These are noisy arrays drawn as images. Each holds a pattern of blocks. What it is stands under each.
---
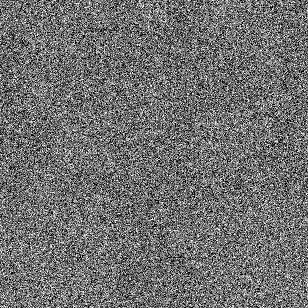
left and right mirror each other
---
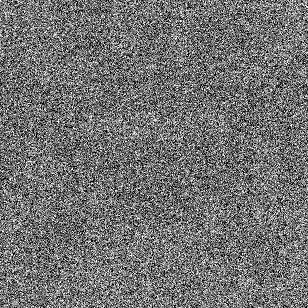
left and right mirror each other
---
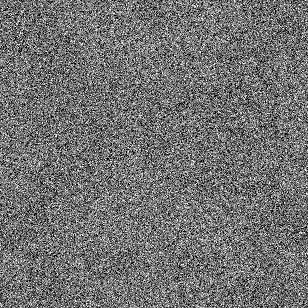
left and right mirror each other
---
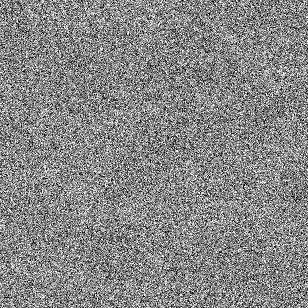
no symmetry
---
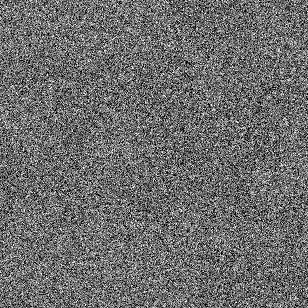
no symmetry
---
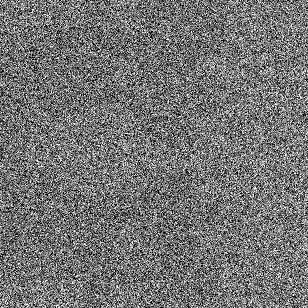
top and bottom mirror each other
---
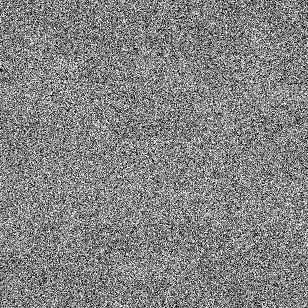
left and right mirror each other
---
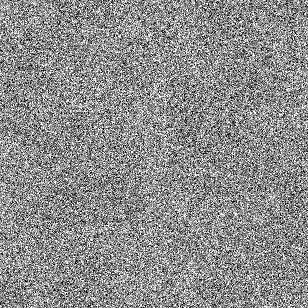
the same after a half turn
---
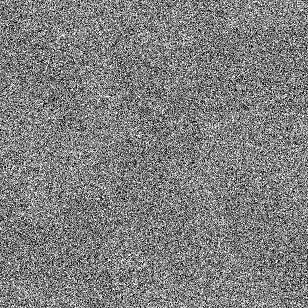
the same after a half turn
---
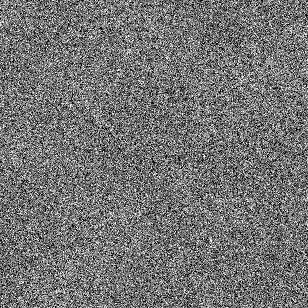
mirrored about the diagonal from the top left
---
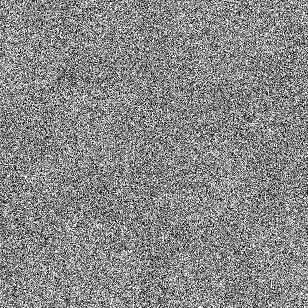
the same after a half turn
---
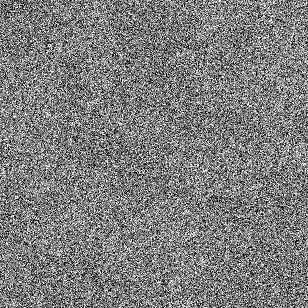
no symmetry
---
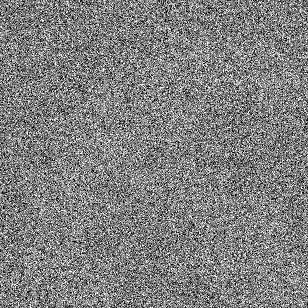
mirrored about the diagonal from the top left
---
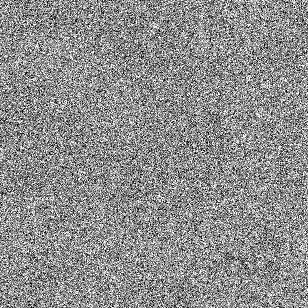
mirrored about the diagonal from the top left
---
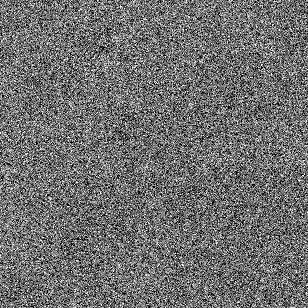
mirrored about the diagonal from the top left
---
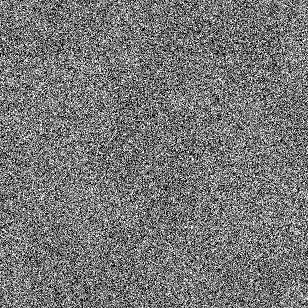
the same after a half turn
